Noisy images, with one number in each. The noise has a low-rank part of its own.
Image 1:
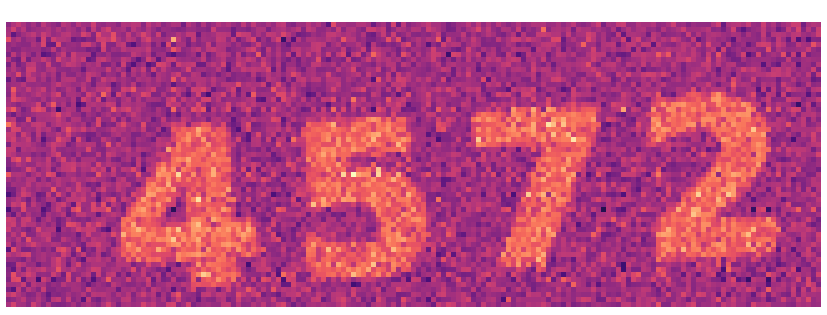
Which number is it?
4572
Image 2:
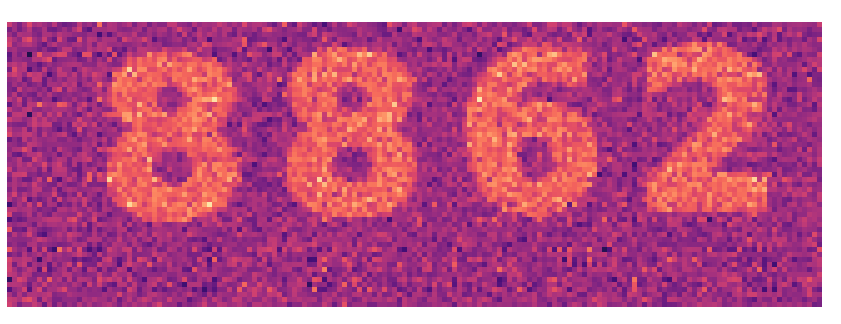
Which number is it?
8862
